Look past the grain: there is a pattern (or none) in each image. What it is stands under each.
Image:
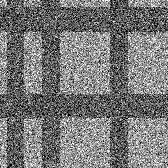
bands of rows crossing bands of columns
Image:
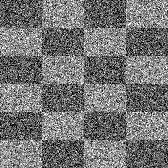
a checkerboard
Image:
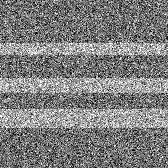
bands of rows
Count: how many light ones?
3
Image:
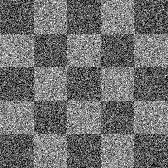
a checkerboard
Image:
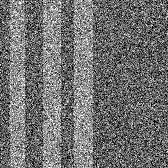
bands of columns
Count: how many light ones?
3
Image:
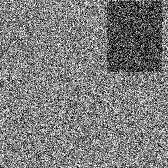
one block
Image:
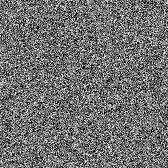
only noise
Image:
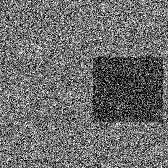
one block
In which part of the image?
middle right
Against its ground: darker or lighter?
darker
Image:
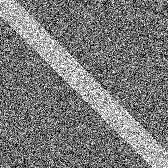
a diagonal band
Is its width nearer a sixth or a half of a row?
a sixth
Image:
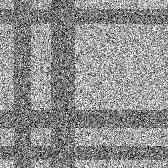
bands of rows crossing bands of columns
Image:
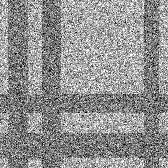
bands of rows crossing bands of columns
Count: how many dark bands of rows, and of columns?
2 and 3
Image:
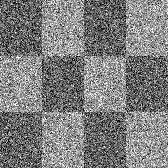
a checkerboard
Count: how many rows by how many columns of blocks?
3 by 4
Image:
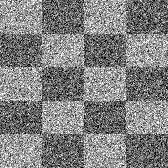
a checkerboard
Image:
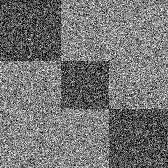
blocks along the diagonal
